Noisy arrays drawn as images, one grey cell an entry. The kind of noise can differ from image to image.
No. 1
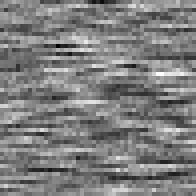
streaked along the rows
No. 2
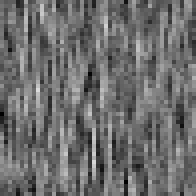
streaked along the columns
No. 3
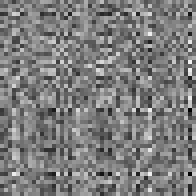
low rank plus noise
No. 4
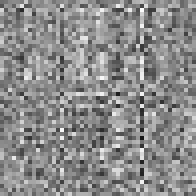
low rank plus noise
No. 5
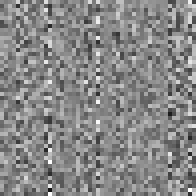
columns of uneven size
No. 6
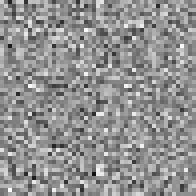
low rank plus noise
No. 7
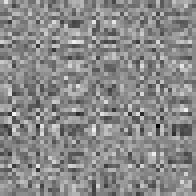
low rank plus noise
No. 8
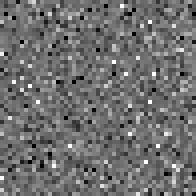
heavy tails
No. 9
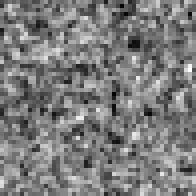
blotchy
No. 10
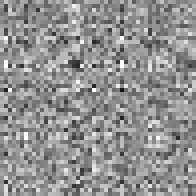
low rank plus noise
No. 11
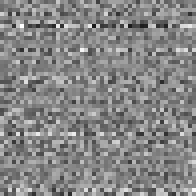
rows of uneven size
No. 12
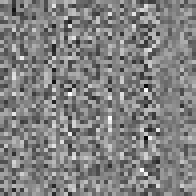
columns of uneven size
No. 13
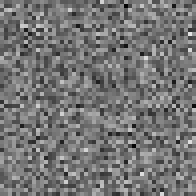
low rank plus noise
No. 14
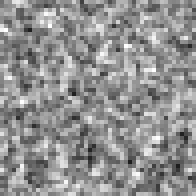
blotchy
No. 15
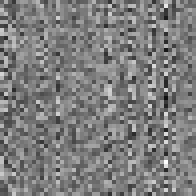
columns of uneven size
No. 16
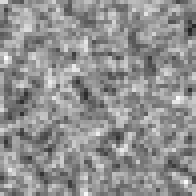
blotchy
